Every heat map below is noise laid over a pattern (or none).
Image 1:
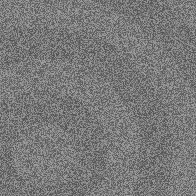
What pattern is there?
rings round one point
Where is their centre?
bottom left
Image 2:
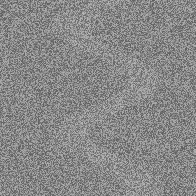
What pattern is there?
a wavy band
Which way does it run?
top to bottom
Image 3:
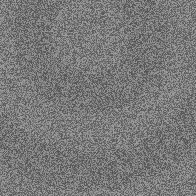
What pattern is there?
rings round one point
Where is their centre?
top middle
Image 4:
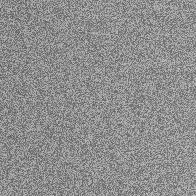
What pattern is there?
a smooth slope
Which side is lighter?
right
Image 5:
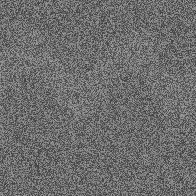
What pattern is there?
a wavy band
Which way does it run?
left to right
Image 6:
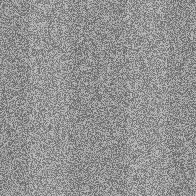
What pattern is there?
vertical stripes
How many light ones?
2
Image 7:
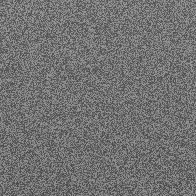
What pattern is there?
a smooth slope
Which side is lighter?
top
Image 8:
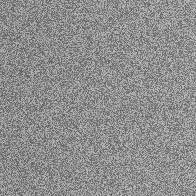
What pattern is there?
a smooth slope
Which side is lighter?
right
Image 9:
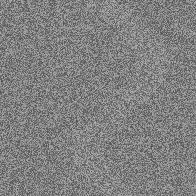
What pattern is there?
a wavy band
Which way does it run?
top to bottom
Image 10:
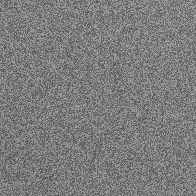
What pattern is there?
a smooth slope
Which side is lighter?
top right
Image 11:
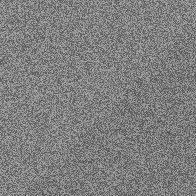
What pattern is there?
a sharp edge
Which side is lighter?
top left
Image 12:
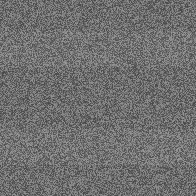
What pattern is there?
horizontal stripes
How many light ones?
2
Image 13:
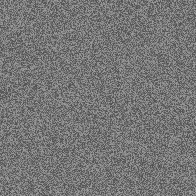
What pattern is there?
only noise
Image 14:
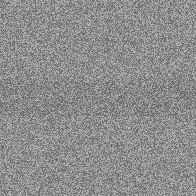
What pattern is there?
one horizontal stripe
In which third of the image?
middle
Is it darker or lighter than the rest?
darker
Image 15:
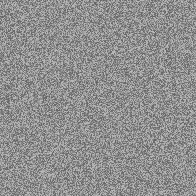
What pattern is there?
only noise
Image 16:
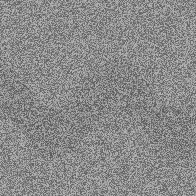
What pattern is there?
a wavy band
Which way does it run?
left to right
